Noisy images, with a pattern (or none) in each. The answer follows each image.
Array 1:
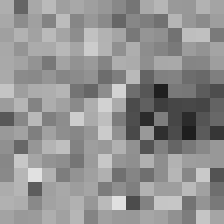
one block
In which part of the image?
middle right
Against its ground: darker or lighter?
darker
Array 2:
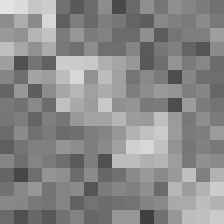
blocks along the diagonal
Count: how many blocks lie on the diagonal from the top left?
4
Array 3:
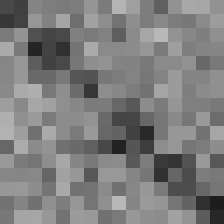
blocks along the diagonal
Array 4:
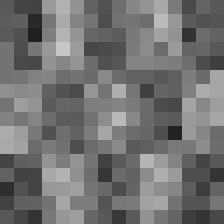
a checkerboard
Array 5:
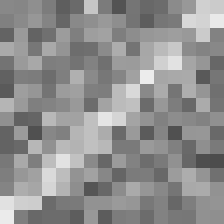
a diagonal band
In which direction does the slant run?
bottom left to top right
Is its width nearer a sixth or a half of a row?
a sixth
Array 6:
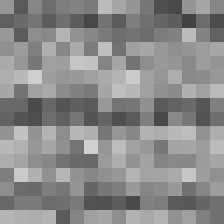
bands of rows
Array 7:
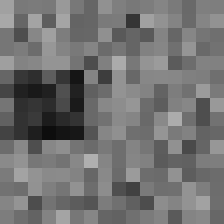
one block
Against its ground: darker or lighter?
darker
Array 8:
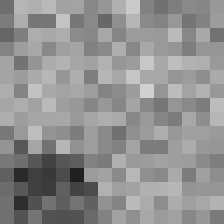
one block
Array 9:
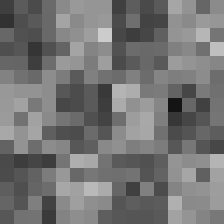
a checkerboard
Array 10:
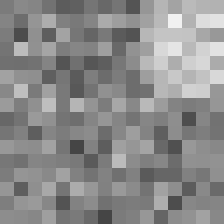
one block
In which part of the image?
top right
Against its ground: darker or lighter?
lighter
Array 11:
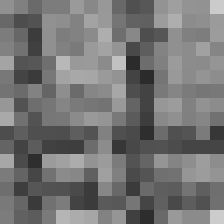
bands of rows crossing bands of columns
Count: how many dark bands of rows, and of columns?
2 and 2
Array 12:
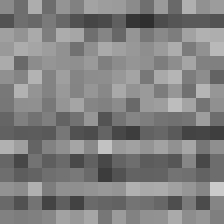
bands of rows
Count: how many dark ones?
4
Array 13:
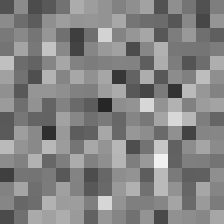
only noise
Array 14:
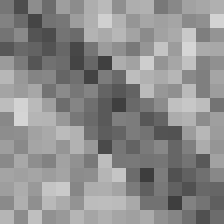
a diagonal band
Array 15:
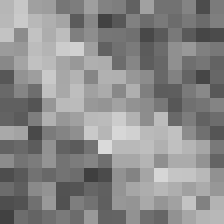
a diagonal band
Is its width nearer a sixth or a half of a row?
a half
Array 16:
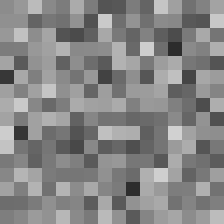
only noise
